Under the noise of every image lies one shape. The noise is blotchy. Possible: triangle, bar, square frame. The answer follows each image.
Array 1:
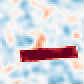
bar
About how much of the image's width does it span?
two thirds
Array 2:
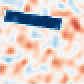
bar
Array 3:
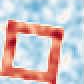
square frame
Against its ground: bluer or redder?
redder
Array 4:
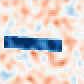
bar
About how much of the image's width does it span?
two thirds
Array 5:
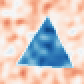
triangle
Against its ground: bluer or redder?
bluer
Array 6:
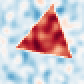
triangle
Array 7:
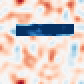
bar
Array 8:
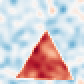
triangle
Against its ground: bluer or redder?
redder
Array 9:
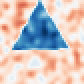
triangle
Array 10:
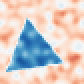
triangle
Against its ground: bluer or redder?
bluer
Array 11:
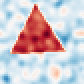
triangle
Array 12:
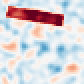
bar
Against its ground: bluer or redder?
redder
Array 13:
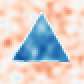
triangle
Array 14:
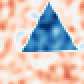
triangle
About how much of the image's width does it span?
two thirds
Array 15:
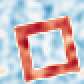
square frame
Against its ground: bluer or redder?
redder
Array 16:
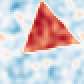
triangle
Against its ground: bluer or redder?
redder
